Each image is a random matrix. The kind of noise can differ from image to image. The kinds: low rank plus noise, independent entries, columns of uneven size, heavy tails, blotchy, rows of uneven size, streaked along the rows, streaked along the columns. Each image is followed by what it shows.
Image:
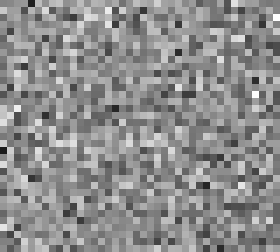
independent entries
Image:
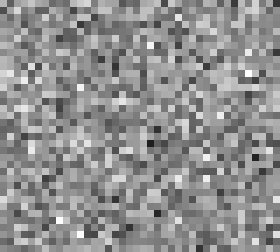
independent entries
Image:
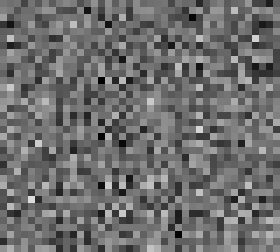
low rank plus noise
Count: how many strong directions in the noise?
two
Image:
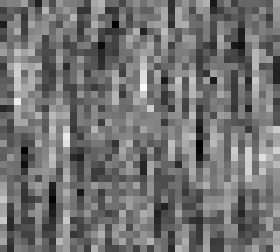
streaked along the columns
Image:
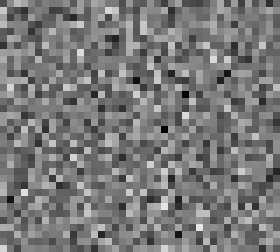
independent entries
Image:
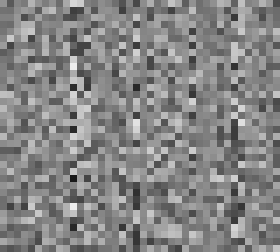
columns of uneven size
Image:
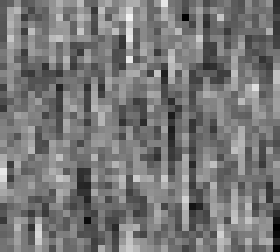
streaked along the columns
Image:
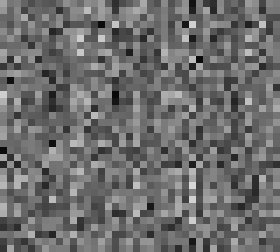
low rank plus noise
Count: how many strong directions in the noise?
two
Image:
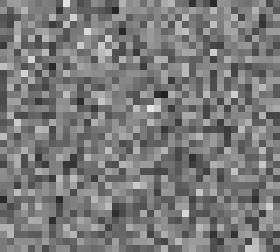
independent entries
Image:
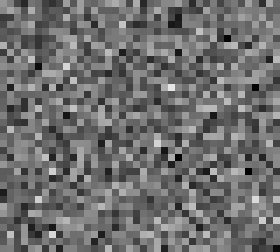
independent entries
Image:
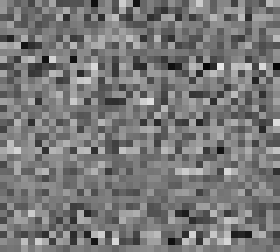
rows of uneven size
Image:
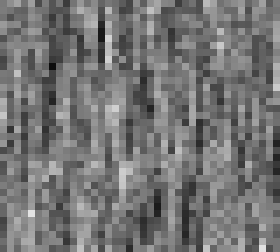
streaked along the columns
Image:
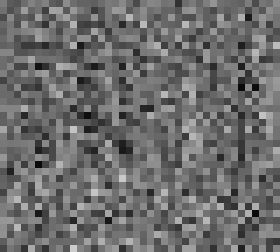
low rank plus noise
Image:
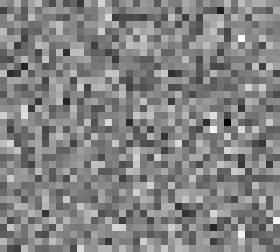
independent entries
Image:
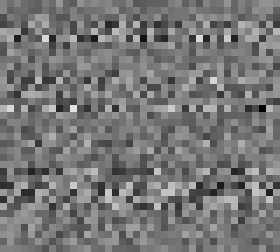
rows of uneven size
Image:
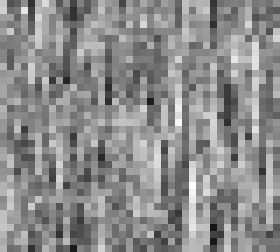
streaked along the columns
